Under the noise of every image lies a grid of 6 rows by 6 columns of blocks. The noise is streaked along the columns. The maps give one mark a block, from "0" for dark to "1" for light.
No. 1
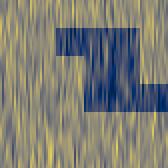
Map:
1 1 1 1 1 1
1 1 0 0 0 1
1 1 1 0 0 1
1 1 1 0 0 0
1 1 1 1 1 1
1 1 1 1 1 1
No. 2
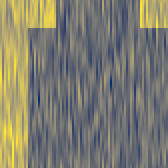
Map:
1 1 0 0 0 1
1 0 0 0 0 0
1 0 0 0 0 0
1 0 0 0 0 0
1 0 0 0 0 0
1 0 0 0 0 0
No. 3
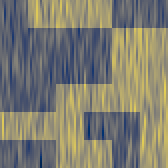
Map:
0 1 1 1 0 0
0 0 0 0 1 1
0 0 0 0 1 1
0 0 1 1 1 1
1 1 1 0 0 1
0 0 1 1 0 1
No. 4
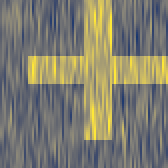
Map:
0 0 0 1 0 0
0 0 0 1 0 0
0 1 1 1 1 1
0 0 0 1 0 0
0 0 0 1 0 0
0 0 0 0 0 0
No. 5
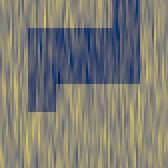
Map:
1 1 1 1 0 1
1 0 0 0 0 1
1 0 0 0 0 1
1 0 1 1 1 1
1 1 1 1 1 1
1 1 1 1 1 1
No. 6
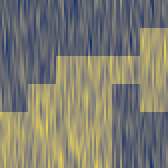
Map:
0 0 0 0 0 0
0 0 0 0 0 1
0 0 1 1 1 1
0 1 1 1 0 1
1 1 1 1 0 0
1 1 1 1 0 0
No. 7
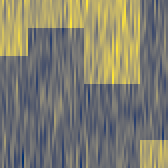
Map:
1 1 1 1 1 0
1 0 0 1 1 0
0 0 0 1 1 0
0 0 0 0 0 0
0 0 0 0 0 0
0 0 0 0 0 1
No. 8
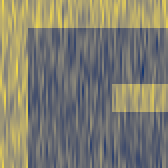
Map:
1 1 1 1 1 1
1 0 0 0 0 0
1 0 0 0 0 0
1 0 0 0 1 1
1 0 0 0 0 0
1 0 0 0 0 0
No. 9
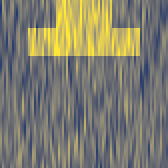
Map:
0 0 1 1 0 0
0 1 1 1 1 0
0 0 0 0 0 0
0 0 0 0 0 0
0 0 0 0 0 0
0 0 0 0 0 0
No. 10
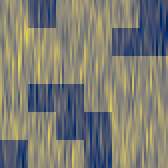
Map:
1 0 1 1 1 0
1 1 1 1 0 0
1 1 1 1 1 1
1 0 0 1 1 1
1 1 0 0 1 1
0 1 1 0 1 1
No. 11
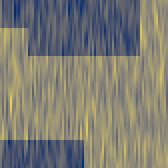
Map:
0 0 0 0 0 1
1 0 0 0 0 1
1 1 1 1 1 1
1 1 1 1 1 1
1 1 1 1 1 1
0 0 0 1 1 1
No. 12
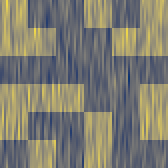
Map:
1 0 0 1 0 1
1 1 0 0 1 1
0 0 0 0 0 0
1 1 1 0 0 1
1 0 0 1 0 1
0 1 0 1 0 0
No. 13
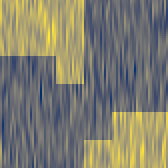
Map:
1 1 1 0 0 0
1 1 1 0 0 0
0 0 1 0 0 0
0 0 0 0 0 0
0 0 0 0 1 1
0 0 0 1 1 1
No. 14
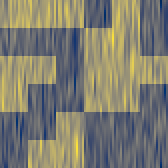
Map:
1 1 1 0 1 0
0 0 0 1 1 0
1 1 0 1 1 1
1 0 0 1 1 0
0 0 1 0 0 0
0 1 1 0 0 0
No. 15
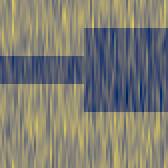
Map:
1 1 1 1 1 1
1 1 1 0 0 0
0 0 0 0 0 0
1 1 1 0 0 0
1 1 1 1 1 1
1 1 1 1 1 1
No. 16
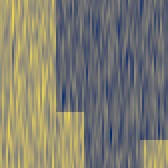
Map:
1 1 0 0 0 0
1 1 0 0 0 0
1 1 0 0 0 0
1 1 0 0 0 0
1 1 1 0 0 0
1 1 1 0 0 1
